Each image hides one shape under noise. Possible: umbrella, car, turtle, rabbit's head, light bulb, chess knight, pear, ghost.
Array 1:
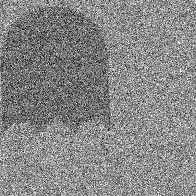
dark ghost
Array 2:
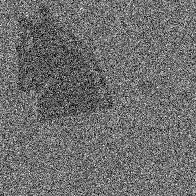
dark chess knight
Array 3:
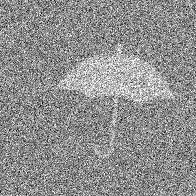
light umbrella
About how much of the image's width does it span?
two thirds
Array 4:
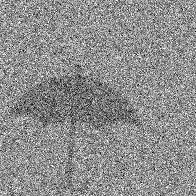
dark umbrella
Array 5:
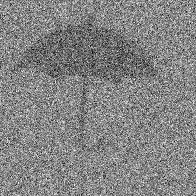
dark umbrella
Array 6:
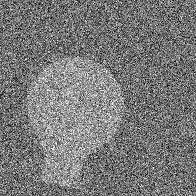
light light bulb
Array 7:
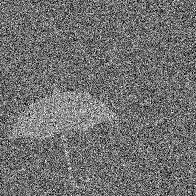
light umbrella
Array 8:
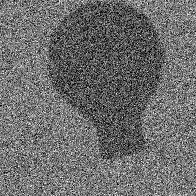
dark light bulb
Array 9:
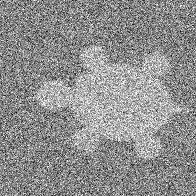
light turtle
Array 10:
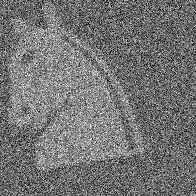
light chess knight
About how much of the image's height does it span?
nearly all
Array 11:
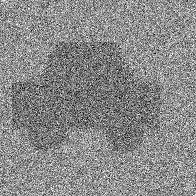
dark car
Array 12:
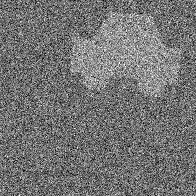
light car
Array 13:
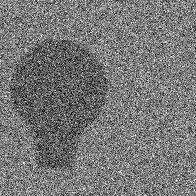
dark light bulb
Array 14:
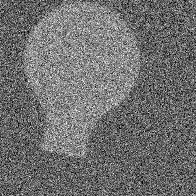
light light bulb
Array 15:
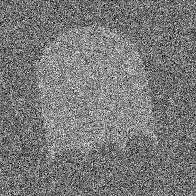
light ghost
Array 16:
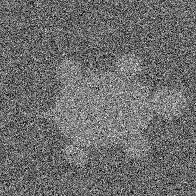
light turtle
